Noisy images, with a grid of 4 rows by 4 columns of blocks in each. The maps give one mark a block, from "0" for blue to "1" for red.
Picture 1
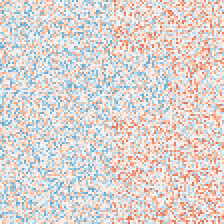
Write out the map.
0011
0001
0011
0011
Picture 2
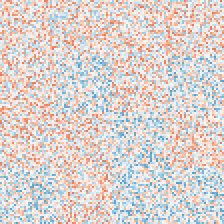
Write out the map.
1111
1010
1101
0100
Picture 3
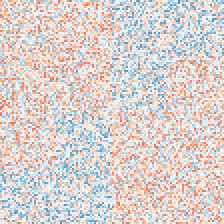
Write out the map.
1100
1101
1011
0011
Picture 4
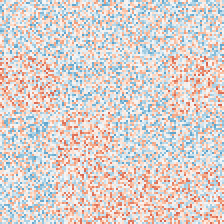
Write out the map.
0000
1001
0100
0111
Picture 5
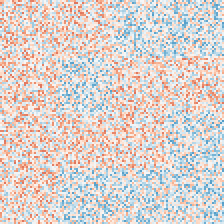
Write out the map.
1100
1011
1110
1000
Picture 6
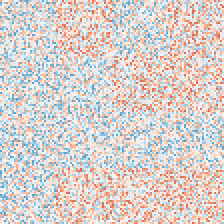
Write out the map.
0101
0011
0000
0111
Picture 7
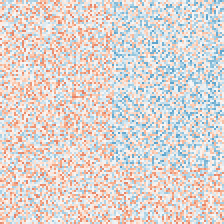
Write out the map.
1100
1100
1100
1111
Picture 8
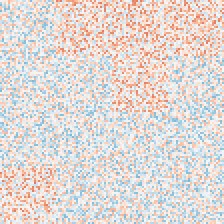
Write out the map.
0111
0010
0000
1000
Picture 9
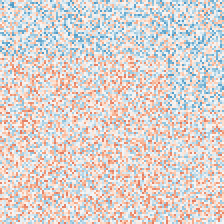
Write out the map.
0000
1110
1111
1111
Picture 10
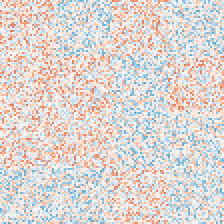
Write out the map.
1010
1101
1100
0010
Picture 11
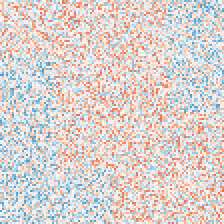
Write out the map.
1110
0110
0111
0011
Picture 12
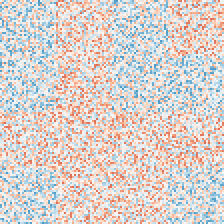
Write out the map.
0101
0100
1111
0110
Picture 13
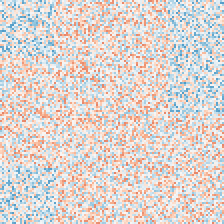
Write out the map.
0110
1110
1111
0111
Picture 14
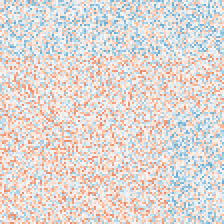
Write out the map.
0000
1111
1110
1110
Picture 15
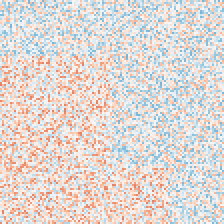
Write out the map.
0000
1100
1100
1110
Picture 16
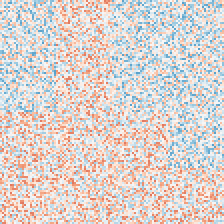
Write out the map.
0100
0100
1110
1111
